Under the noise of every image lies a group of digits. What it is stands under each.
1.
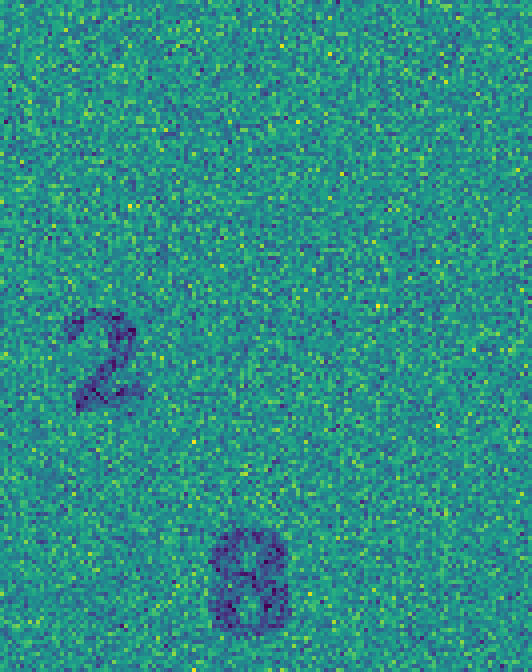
middle left: dark 2; bottom middle: dark 8
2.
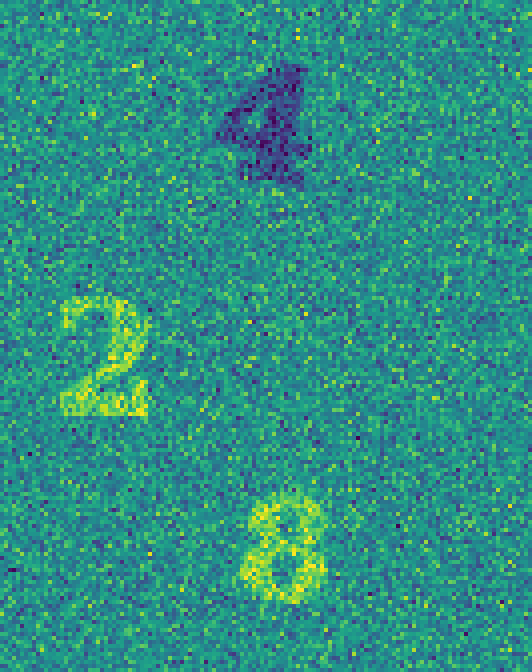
top middle: dark 4; middle left: light 2; bottom middle: light 8
